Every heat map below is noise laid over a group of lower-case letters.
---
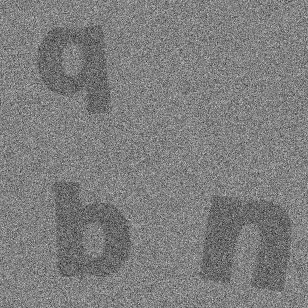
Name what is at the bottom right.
n
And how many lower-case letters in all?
3
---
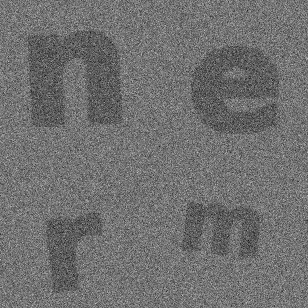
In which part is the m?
bottom right
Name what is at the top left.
n
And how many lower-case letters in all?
4
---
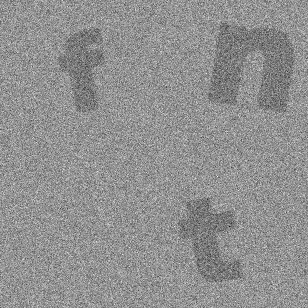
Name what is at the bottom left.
nothing
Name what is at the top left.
f
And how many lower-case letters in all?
3
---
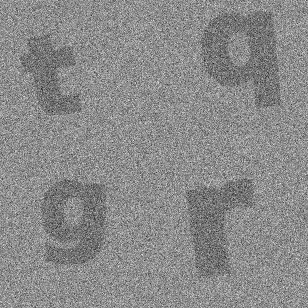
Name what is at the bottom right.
r
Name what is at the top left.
t
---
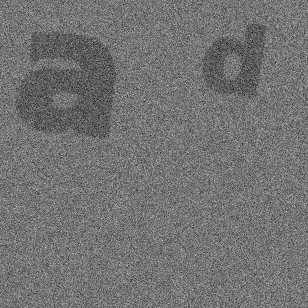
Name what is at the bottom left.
nothing
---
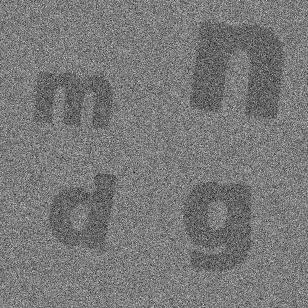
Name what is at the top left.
m
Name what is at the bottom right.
g
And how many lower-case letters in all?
4
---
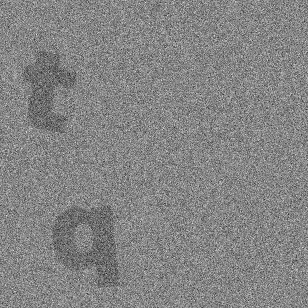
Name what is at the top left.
t
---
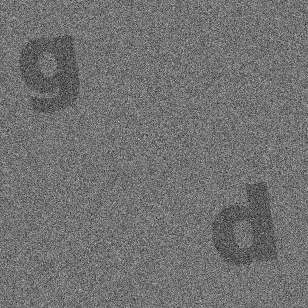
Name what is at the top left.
g
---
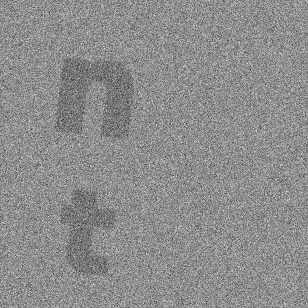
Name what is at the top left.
n
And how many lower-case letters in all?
2
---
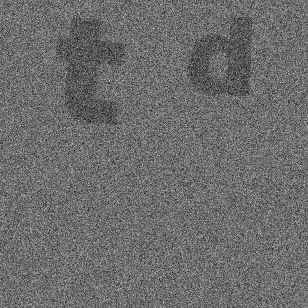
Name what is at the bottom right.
nothing
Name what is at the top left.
t
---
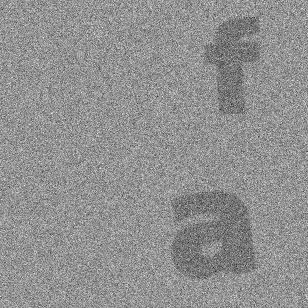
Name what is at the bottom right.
a
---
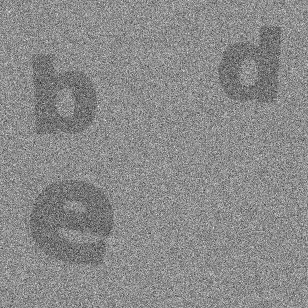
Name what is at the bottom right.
nothing
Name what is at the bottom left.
e
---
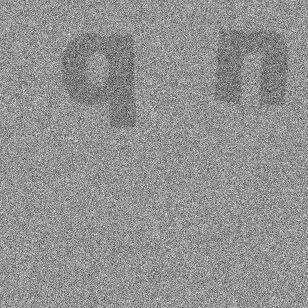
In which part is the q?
top left
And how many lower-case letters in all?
2
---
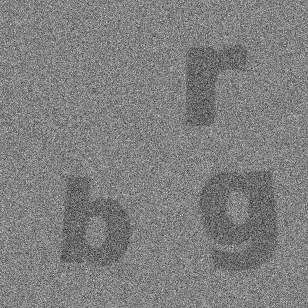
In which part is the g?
bottom right
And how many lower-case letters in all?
3
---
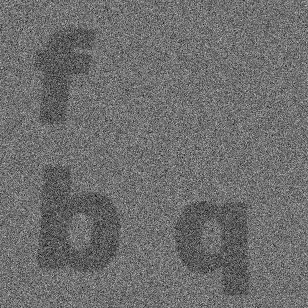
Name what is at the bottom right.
q
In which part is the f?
top left
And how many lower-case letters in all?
3
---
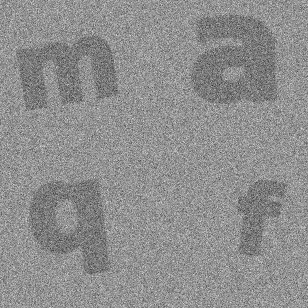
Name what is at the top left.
m
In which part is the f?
bottom right
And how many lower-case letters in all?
4
